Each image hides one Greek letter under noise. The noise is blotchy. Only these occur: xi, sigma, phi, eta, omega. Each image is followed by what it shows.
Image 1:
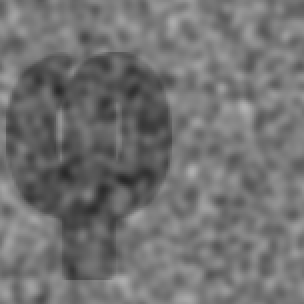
phi
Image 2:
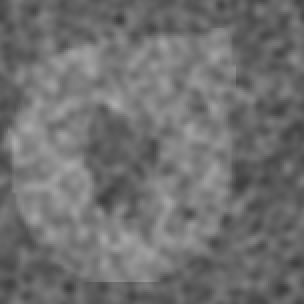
sigma
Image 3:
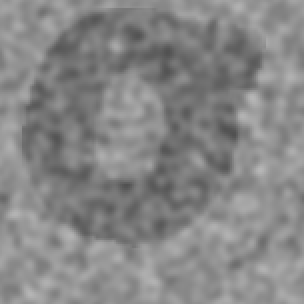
sigma
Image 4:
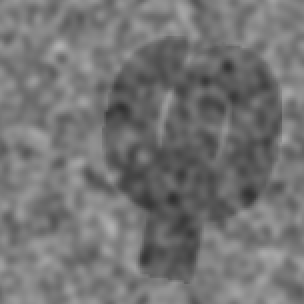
phi
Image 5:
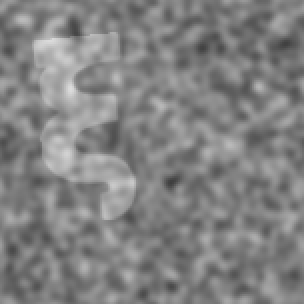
xi
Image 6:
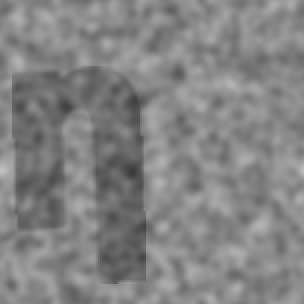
eta
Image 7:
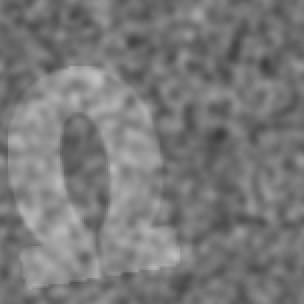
omega
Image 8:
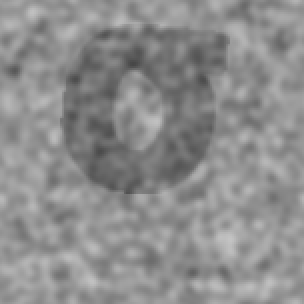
sigma
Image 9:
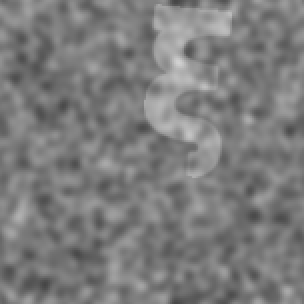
xi
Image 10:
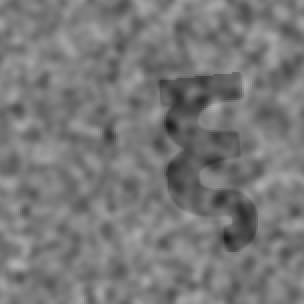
xi
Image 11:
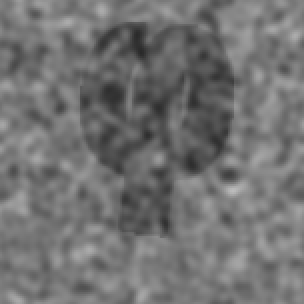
phi
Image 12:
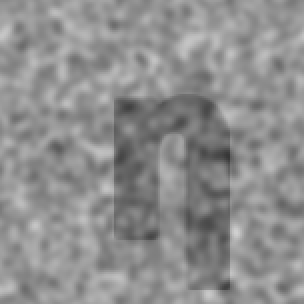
eta
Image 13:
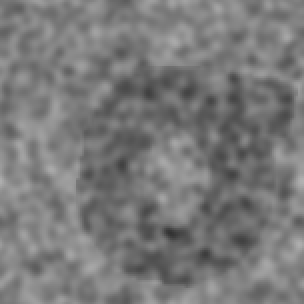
sigma
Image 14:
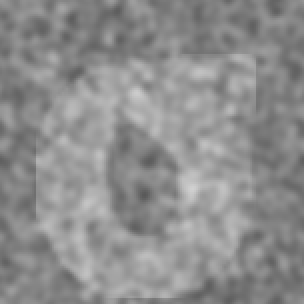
sigma
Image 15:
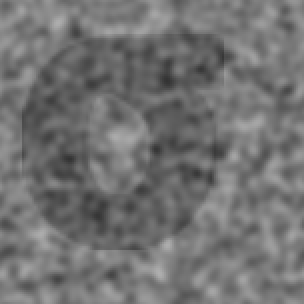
sigma
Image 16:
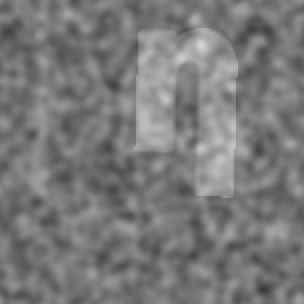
eta
